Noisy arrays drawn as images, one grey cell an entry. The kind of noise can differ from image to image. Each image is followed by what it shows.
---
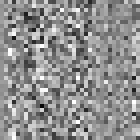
columns of uneven size
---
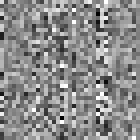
columns of uneven size
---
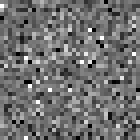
heavy tails
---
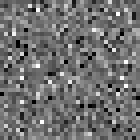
heavy tails
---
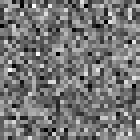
independent entries
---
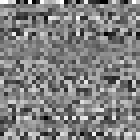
rows of uneven size
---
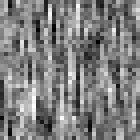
streaked along the columns
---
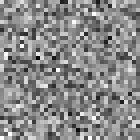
independent entries
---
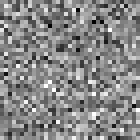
independent entries
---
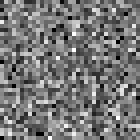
independent entries
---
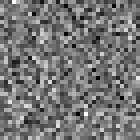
independent entries
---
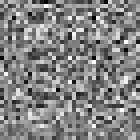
low rank plus noise
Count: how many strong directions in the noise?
three or four
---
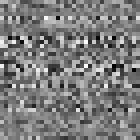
rows of uneven size
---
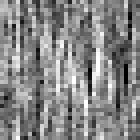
streaked along the columns
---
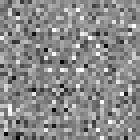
heavy tails
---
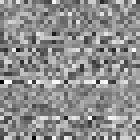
rows of uneven size
